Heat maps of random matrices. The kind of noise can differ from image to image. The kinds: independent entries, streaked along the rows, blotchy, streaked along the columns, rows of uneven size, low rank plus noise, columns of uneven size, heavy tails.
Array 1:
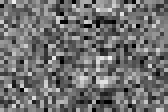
low rank plus noise
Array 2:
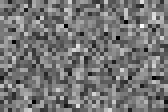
independent entries
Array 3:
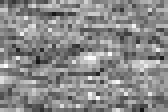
streaked along the rows
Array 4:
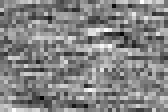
streaked along the rows
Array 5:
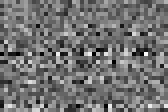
rows of uneven size
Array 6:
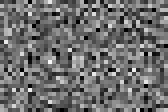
low rank plus noise
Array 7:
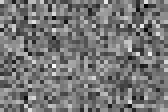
low rank plus noise
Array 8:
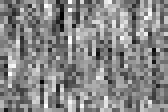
streaked along the columns
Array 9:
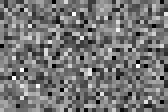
independent entries
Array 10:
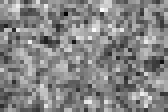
blotchy
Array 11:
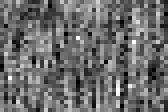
streaked along the columns
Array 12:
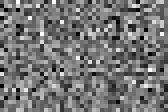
low rank plus noise
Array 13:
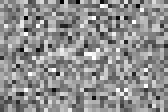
low rank plus noise
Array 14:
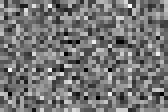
low rank plus noise
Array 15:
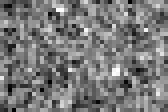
blotchy
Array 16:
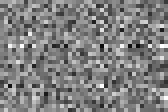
low rank plus noise
